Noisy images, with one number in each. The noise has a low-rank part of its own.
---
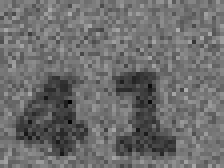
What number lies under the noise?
41
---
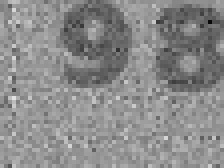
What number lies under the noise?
98
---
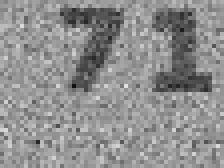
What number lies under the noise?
71
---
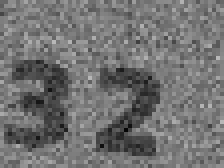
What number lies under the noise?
32
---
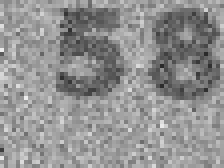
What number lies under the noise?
58
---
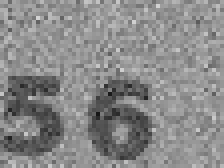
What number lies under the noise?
56
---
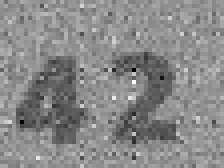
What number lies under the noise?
42
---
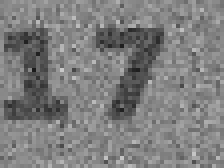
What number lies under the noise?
17
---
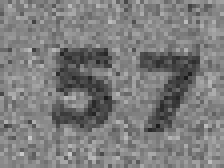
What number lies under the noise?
57
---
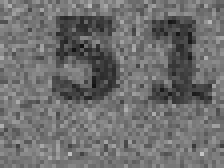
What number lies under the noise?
51
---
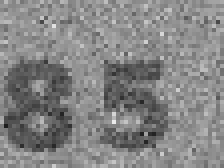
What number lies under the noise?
85
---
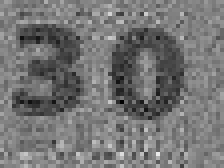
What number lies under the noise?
30
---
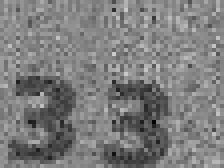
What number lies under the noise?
33
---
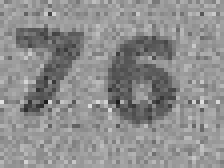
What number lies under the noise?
76
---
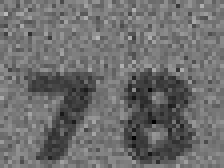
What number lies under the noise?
78
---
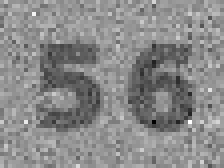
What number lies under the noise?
56
